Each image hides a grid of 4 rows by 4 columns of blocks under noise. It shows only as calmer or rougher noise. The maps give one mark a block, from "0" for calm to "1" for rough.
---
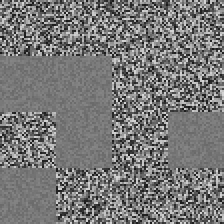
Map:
1 1 1 1
0 0 1 1
1 0 1 0
0 1 1 1
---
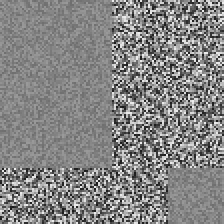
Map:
0 0 1 1
0 0 1 1
0 0 1 1
1 1 1 0
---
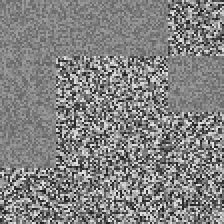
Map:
0 0 0 1
0 1 1 0
0 1 1 1
1 1 1 1
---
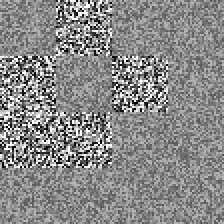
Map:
0 1 0 0
1 0 1 0
1 1 0 0
0 0 0 0
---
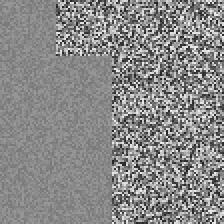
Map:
0 1 1 1
0 0 1 1
0 0 1 1
0 0 1 1
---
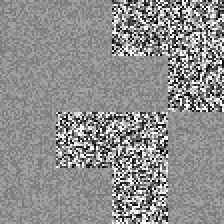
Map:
0 0 1 1
0 0 0 1
0 1 1 0
0 0 1 0
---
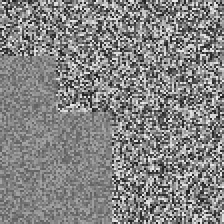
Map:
1 1 1 1
0 1 1 1
0 0 1 1
0 0 1 1
